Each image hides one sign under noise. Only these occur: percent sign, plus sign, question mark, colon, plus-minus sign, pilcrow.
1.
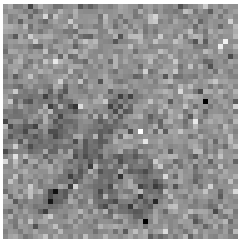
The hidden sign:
percent sign
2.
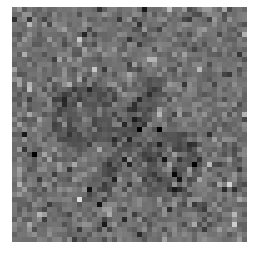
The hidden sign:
percent sign
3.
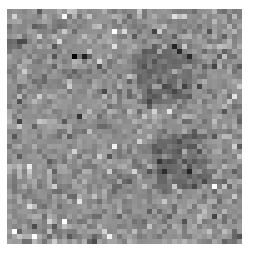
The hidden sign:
colon
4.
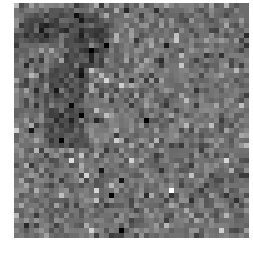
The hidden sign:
question mark
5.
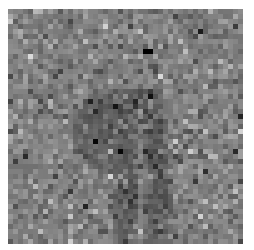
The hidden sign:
pilcrow
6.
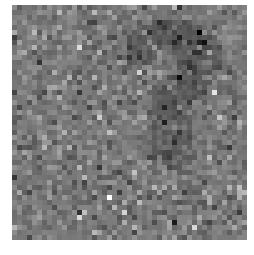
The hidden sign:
question mark
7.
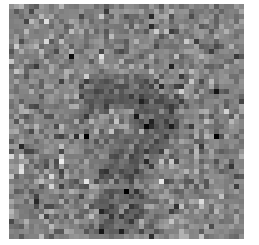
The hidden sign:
question mark
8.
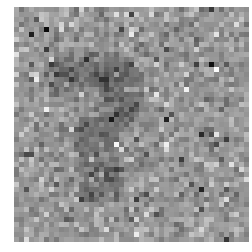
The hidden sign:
question mark
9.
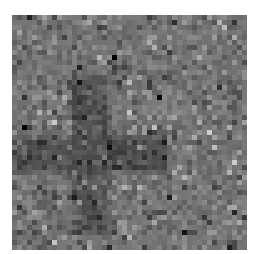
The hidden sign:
plus sign
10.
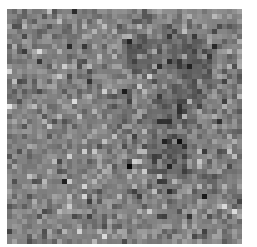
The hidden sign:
question mark
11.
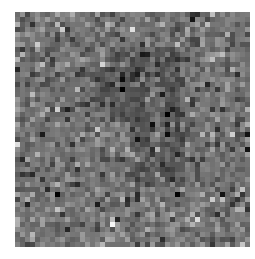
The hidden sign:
pilcrow
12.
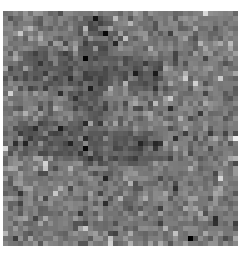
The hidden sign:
plus-minus sign
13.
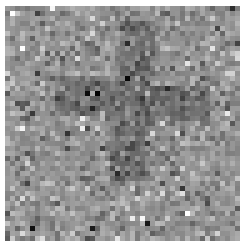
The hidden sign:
plus sign
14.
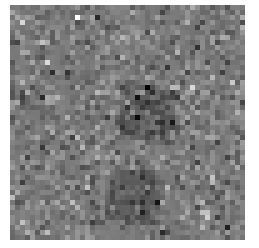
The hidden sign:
colon
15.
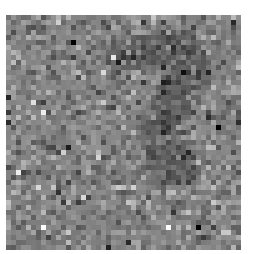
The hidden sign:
question mark
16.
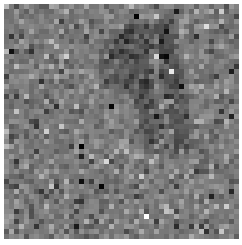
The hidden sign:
pilcrow
